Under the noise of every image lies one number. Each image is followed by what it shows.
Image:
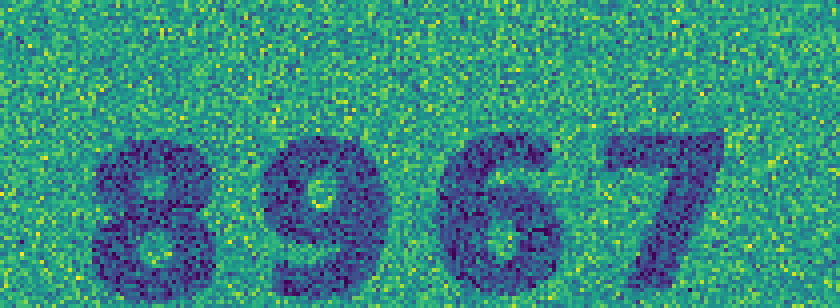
8967
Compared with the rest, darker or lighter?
darker
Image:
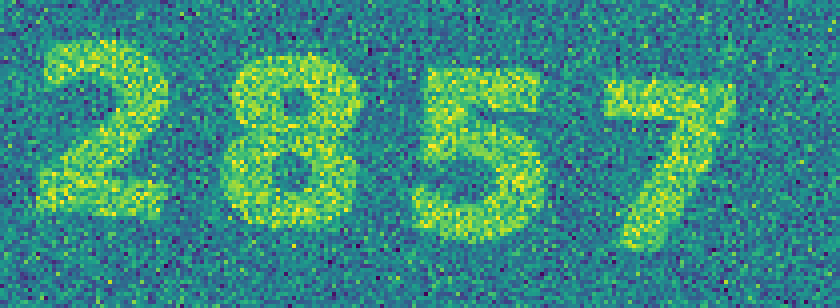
2857
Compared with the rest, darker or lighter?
lighter
